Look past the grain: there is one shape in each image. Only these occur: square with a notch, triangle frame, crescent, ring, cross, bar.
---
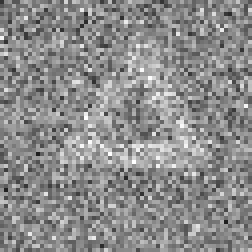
triangle frame
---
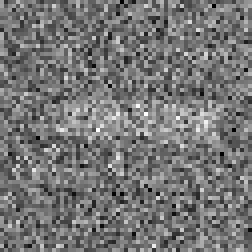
bar
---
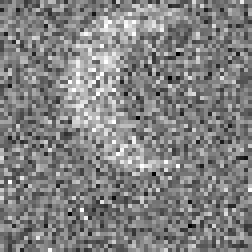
crescent
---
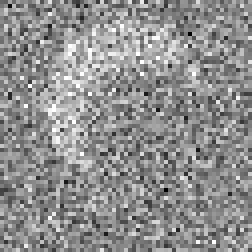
crescent
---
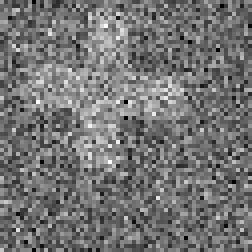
cross
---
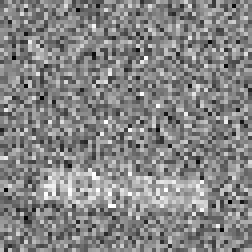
bar
